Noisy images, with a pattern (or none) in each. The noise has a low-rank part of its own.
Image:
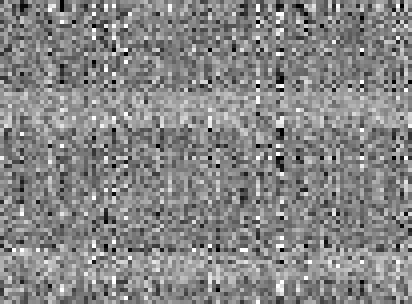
bands of rows
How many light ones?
2
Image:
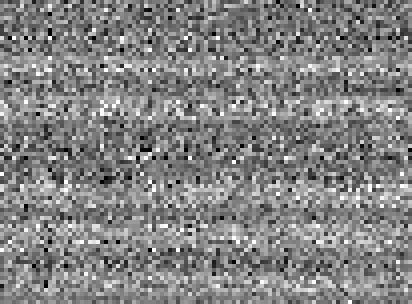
bands of rows
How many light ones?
5
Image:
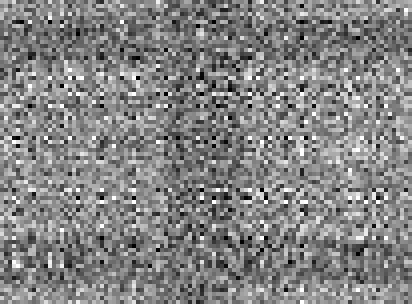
bands of rows crossing bands of columns
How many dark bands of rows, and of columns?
2 and 1
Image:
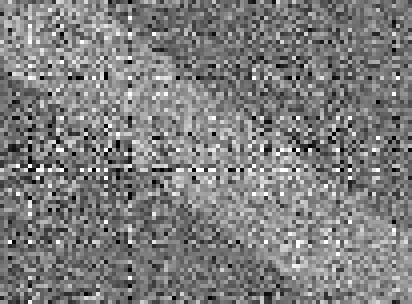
a diagonal band
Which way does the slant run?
top left to bottom right
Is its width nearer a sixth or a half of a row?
a half
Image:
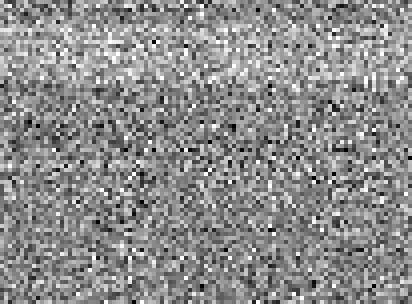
one band of rows
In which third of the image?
top
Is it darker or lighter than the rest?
lighter
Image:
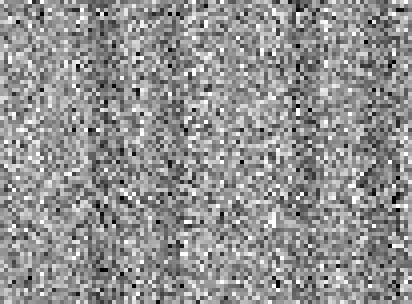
bands of columns
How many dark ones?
4
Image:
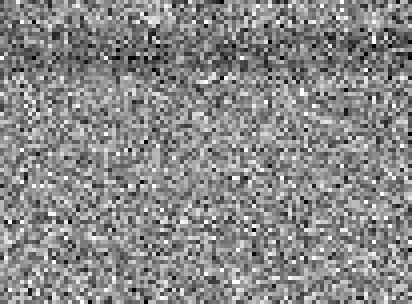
one band of rows
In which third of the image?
top
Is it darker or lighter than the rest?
darker
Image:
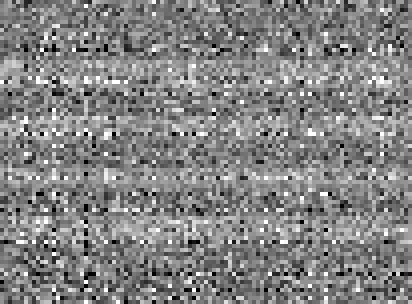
bands of rows
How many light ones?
4
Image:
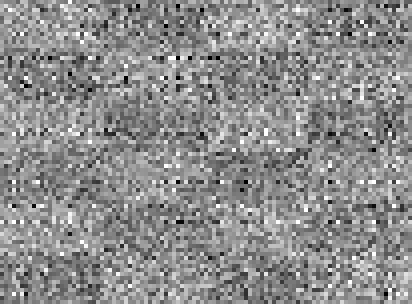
a checkerboard
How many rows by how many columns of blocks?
6 by 4
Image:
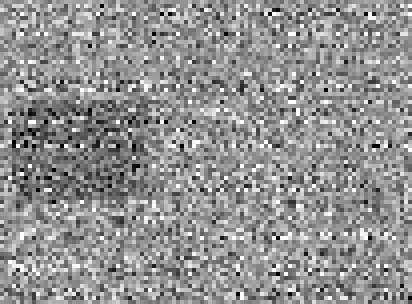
one block
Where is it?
middle left
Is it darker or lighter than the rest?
darker
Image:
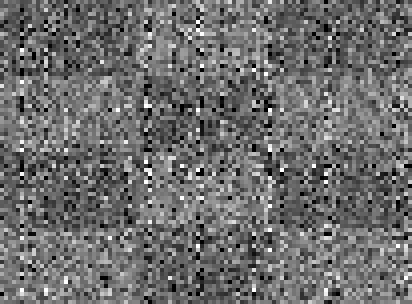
a checkerboard
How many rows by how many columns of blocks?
4 by 3
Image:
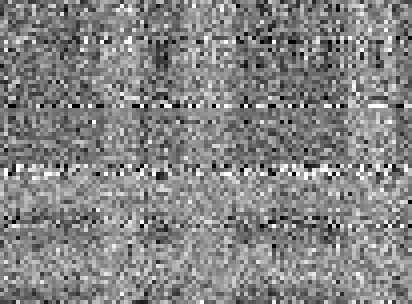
bands of rows crossing bands of columns
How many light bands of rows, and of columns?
2 and 3
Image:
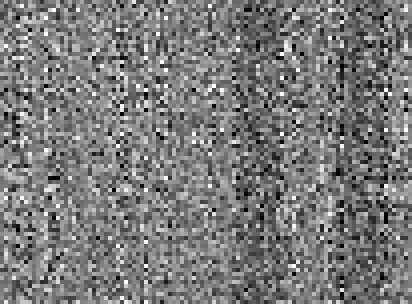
bands of columns
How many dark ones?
2
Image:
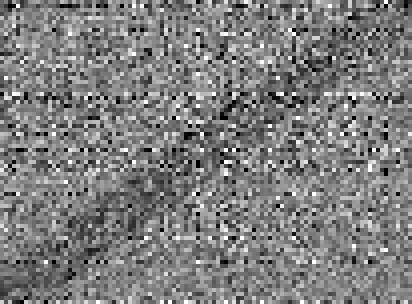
a diagonal band
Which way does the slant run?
bottom left to top right
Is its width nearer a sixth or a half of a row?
a sixth
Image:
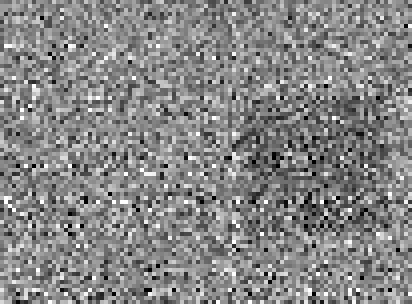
one block
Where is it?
middle right
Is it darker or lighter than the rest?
darker
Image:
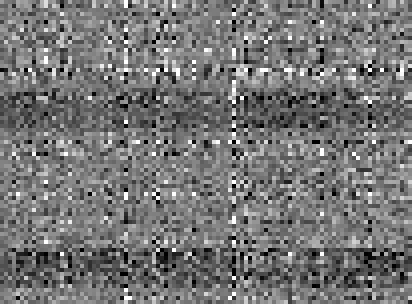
bands of rows
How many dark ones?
2
